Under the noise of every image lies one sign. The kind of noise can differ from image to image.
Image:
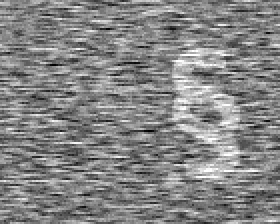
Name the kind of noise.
streaked along the rows
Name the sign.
section sign
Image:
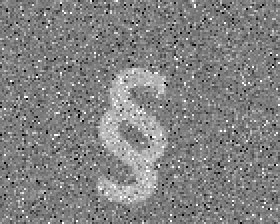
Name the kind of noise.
heavy tails
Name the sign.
section sign
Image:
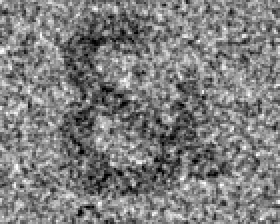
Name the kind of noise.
blotchy
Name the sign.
ampersand
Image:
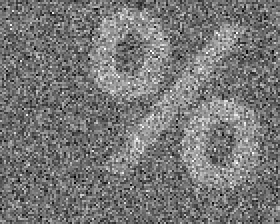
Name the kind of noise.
independent entries
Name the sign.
percent sign
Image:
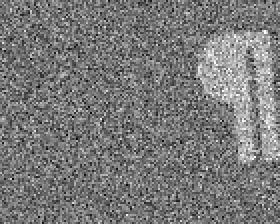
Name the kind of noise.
independent entries
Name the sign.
pilcrow
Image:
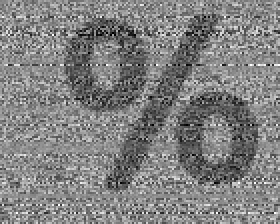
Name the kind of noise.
rows of uneven size
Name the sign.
percent sign
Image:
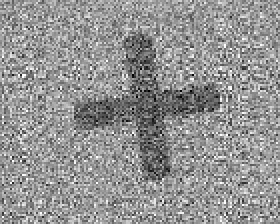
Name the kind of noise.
low rank plus noise
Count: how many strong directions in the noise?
three or four
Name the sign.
plus sign
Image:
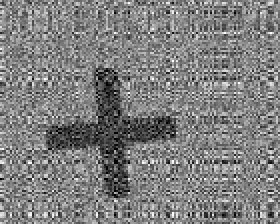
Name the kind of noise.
low rank plus noise
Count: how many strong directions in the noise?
one
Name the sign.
plus sign
